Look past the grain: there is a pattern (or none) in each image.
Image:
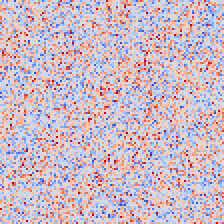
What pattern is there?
diagonal stripes
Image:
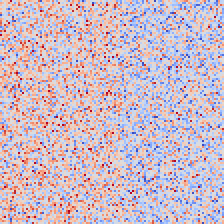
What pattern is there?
a sharp edge
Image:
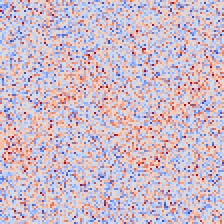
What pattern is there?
a wavy band
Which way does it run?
left to right
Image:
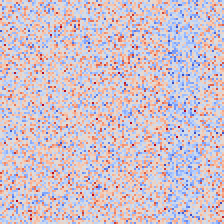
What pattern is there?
one vertical stripe
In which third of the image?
right
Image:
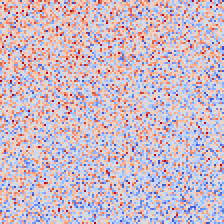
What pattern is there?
a smooth slope
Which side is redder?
top left
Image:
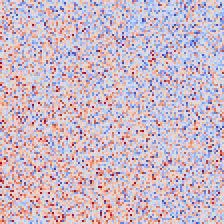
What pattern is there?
a smooth slope
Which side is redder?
bottom left
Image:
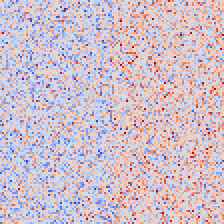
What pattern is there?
a sharp edge
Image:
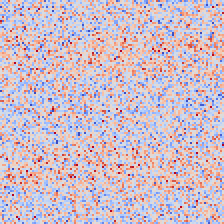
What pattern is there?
horizontal stripes
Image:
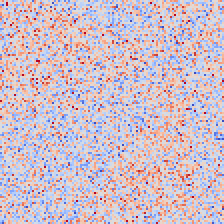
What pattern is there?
spokes from one point
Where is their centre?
top right
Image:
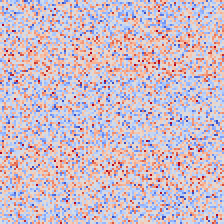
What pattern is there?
horizontal stripes
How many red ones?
2
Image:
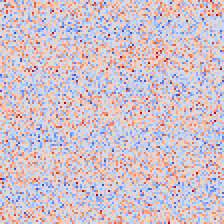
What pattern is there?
horizontal stripes
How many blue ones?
4
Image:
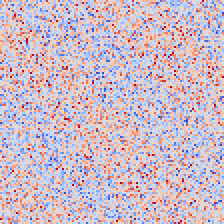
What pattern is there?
diagonal stripes
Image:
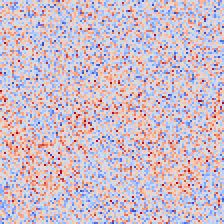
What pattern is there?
a wavy band
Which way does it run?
left to right
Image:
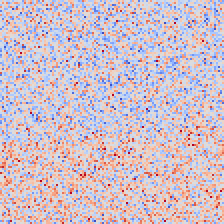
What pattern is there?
a sharp edge
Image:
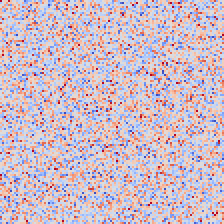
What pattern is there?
only noise
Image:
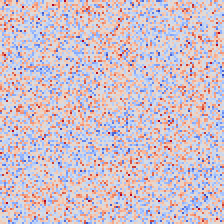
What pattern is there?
rings round one point
